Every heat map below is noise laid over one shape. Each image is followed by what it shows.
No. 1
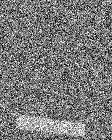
bar
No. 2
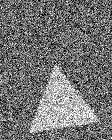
triangle
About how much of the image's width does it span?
two thirds
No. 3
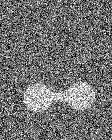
dumbbell
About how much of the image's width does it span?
two thirds
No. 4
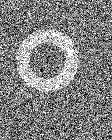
ring
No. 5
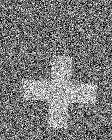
cross
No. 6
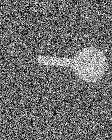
lollipop
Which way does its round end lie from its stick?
right
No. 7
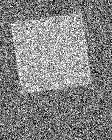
square
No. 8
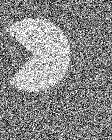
disc with a wedge cut out
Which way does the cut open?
left
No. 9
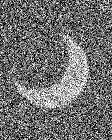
crescent
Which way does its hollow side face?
up and left
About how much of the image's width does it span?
two thirds
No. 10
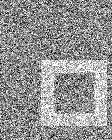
square frame
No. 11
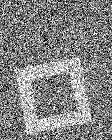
square frame
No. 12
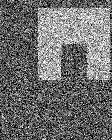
square with a notch
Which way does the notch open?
down
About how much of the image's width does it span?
two thirds
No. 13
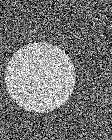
disc
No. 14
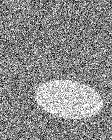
ellipse
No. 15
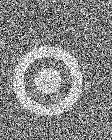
bullseye
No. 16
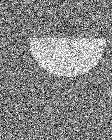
half disc
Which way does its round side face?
down
